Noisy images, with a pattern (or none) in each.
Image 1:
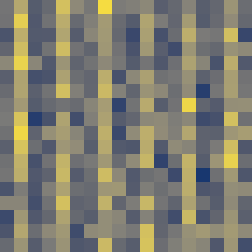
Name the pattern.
vertical stripes
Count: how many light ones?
6
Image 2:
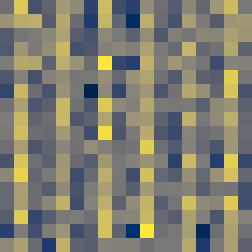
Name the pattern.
vertical stripes
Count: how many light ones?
6
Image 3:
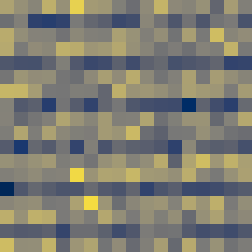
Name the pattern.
horizontal stripes
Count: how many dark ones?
6
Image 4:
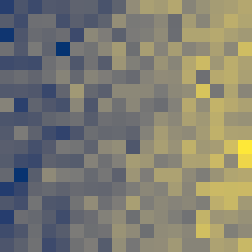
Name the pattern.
a smooth slope
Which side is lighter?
right
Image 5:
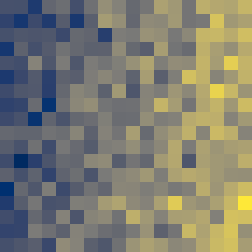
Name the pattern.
a smooth slope
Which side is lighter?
right
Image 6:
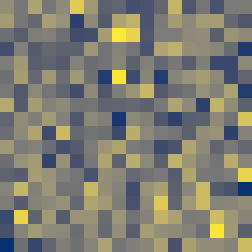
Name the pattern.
only noise
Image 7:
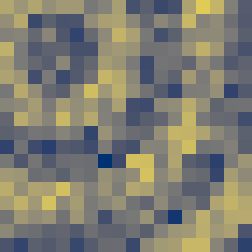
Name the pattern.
rings round one point
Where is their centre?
top left
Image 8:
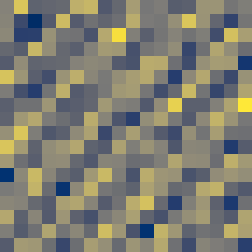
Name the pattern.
diagonal stripes
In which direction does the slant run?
bottom left to top right
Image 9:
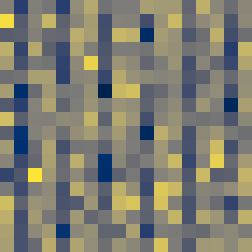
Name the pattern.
vertical stripes
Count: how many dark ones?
6
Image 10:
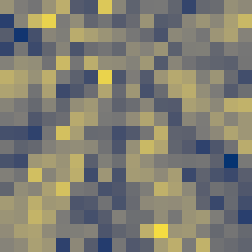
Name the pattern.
spokes from one point
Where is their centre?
top middle
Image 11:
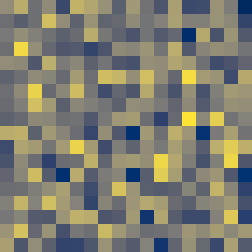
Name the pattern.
only noise
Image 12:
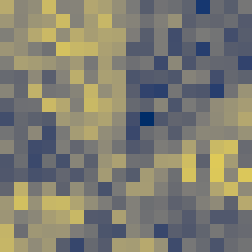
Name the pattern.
spokes from one point
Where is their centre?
bottom middle
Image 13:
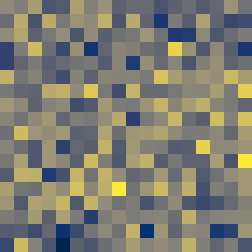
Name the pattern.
only noise
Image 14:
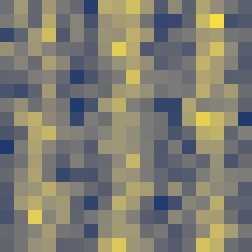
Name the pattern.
vertical stripes
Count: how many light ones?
3
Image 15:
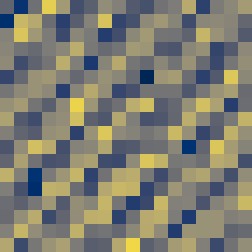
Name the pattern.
diagonal stripes
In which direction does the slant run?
bottom left to top right
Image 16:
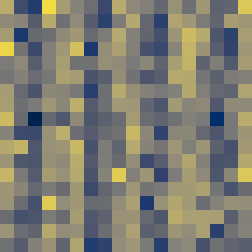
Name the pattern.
vertical stripes
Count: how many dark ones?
4
